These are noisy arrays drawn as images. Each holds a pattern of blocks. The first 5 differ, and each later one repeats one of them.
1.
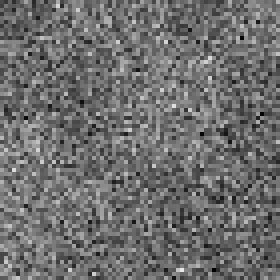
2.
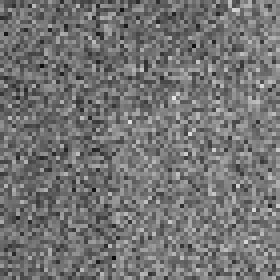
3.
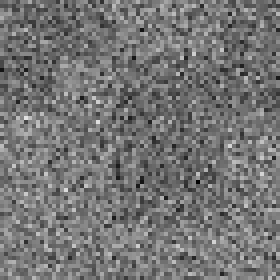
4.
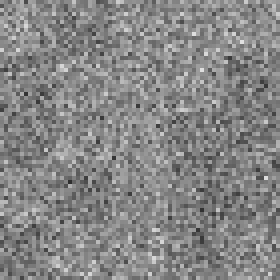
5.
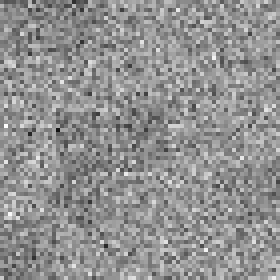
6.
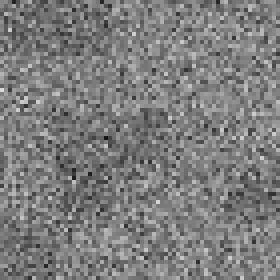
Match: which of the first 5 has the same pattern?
5
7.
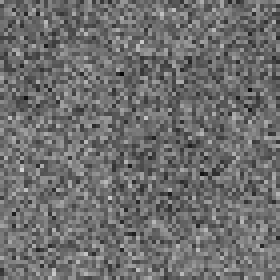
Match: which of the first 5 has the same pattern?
3
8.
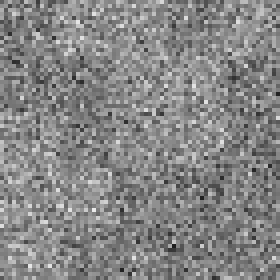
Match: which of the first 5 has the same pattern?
1
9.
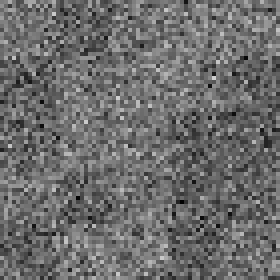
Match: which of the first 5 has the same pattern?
4
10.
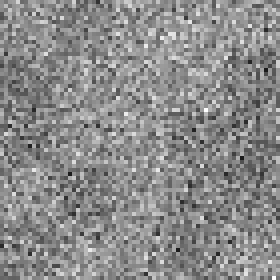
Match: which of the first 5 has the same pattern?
4
